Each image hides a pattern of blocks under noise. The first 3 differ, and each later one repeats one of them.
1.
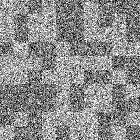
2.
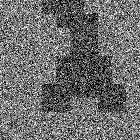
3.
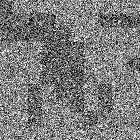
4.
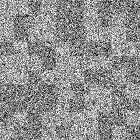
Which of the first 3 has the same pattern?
1
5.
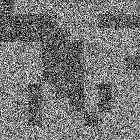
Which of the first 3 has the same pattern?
3
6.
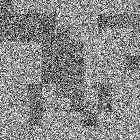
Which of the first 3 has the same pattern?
3
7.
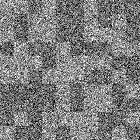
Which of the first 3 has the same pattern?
1
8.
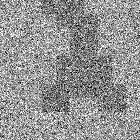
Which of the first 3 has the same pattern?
2
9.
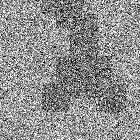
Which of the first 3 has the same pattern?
2
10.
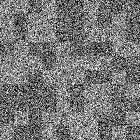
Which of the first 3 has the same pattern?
1
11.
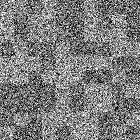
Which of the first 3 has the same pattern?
1
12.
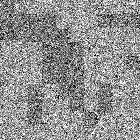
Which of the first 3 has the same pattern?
3
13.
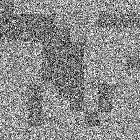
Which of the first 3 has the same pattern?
3
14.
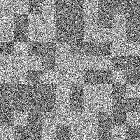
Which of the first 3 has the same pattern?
1
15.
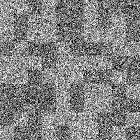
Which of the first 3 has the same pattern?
1
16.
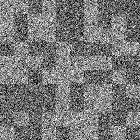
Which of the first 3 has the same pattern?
1
